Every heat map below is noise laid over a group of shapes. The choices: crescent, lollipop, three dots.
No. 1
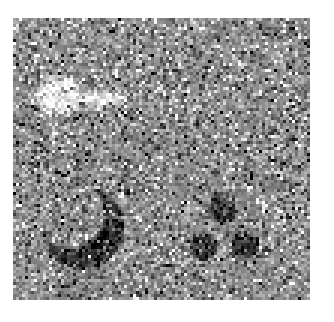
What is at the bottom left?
crescent
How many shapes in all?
3
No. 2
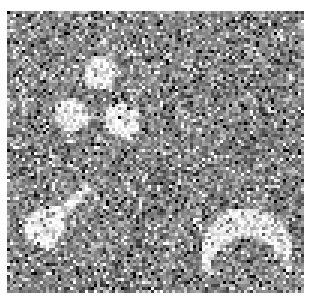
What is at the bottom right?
crescent
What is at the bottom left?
lollipop
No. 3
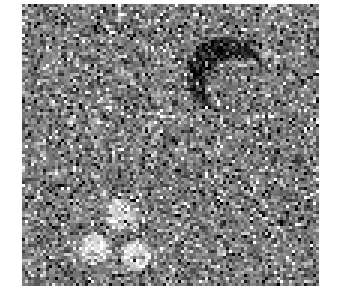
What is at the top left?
nothing
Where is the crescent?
top right
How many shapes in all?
2
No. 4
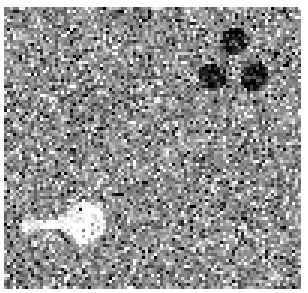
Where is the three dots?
top right
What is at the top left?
nothing
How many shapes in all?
2
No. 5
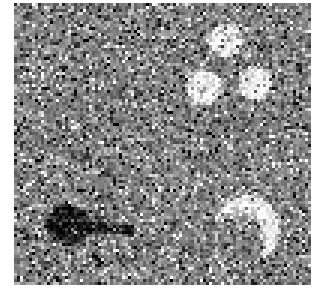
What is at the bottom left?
lollipop
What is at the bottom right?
crescent
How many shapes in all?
3
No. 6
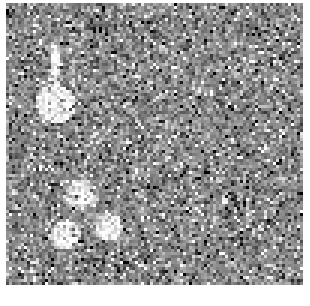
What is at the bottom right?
nothing
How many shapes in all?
2
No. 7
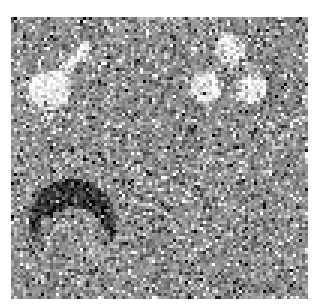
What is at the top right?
three dots
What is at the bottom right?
nothing
